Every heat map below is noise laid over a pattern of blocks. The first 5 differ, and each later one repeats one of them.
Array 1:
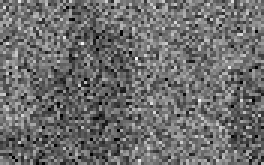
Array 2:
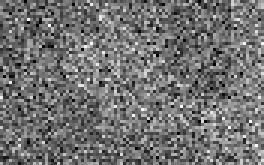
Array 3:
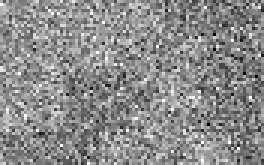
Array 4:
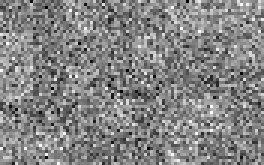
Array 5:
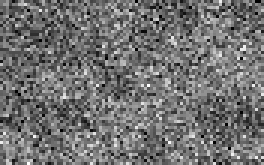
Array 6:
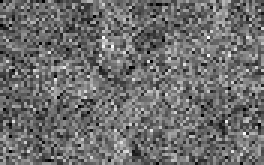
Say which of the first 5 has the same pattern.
5
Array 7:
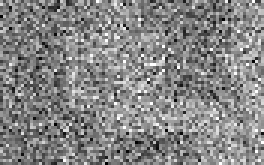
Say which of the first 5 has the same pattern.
2
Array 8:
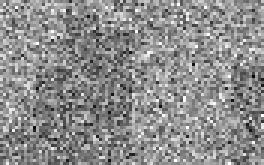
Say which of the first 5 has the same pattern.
1
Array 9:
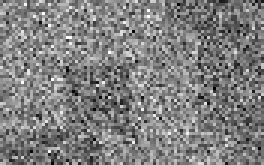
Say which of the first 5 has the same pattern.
3
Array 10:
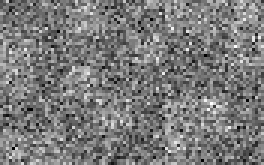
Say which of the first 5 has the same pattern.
4
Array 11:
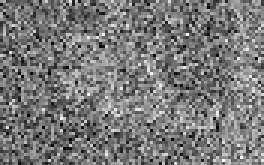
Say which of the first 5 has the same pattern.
2
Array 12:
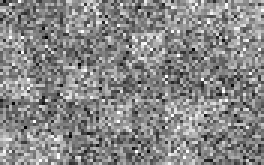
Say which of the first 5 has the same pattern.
4
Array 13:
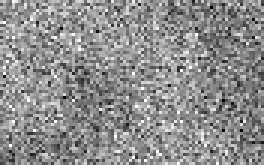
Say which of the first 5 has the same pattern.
3
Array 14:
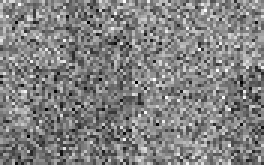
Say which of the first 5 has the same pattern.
1
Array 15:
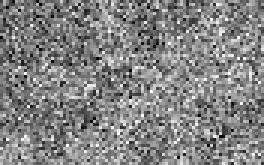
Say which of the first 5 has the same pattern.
5
